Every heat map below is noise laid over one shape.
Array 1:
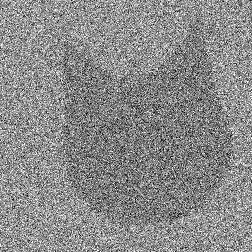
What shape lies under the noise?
cat's head
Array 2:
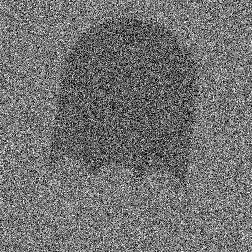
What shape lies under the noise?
ghost
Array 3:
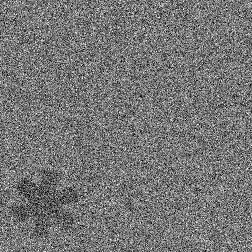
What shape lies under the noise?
asterisk
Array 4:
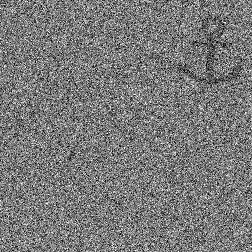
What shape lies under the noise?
anchor
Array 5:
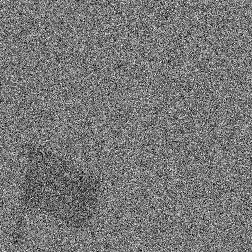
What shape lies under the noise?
flag
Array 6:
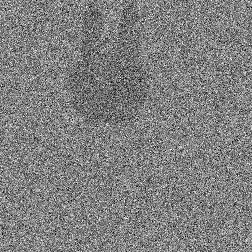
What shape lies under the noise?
rabbit's head
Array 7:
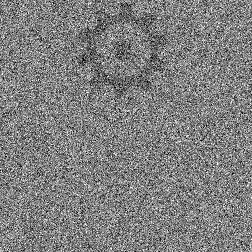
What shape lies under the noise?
gear
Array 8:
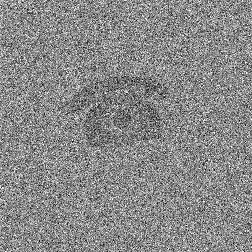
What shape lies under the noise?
telephone
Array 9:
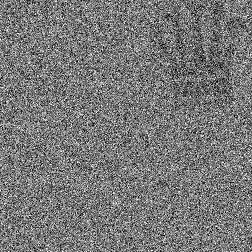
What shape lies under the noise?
chess queen
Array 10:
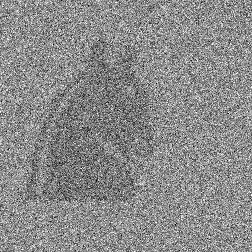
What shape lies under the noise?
chess knight
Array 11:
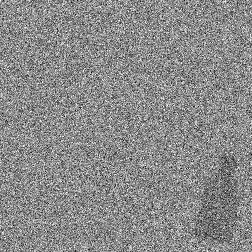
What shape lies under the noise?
bottle
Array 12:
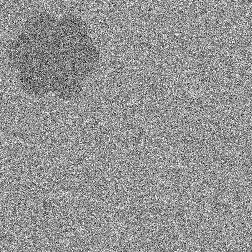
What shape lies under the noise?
flower
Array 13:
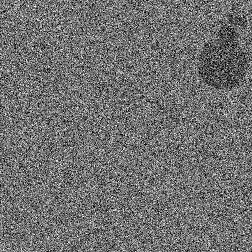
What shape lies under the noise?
pear
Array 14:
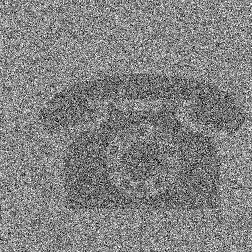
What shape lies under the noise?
telephone
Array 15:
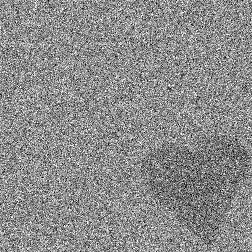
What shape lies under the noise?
heart
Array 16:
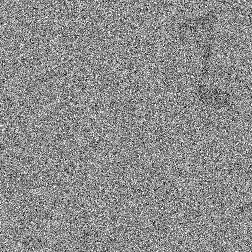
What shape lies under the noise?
musical note
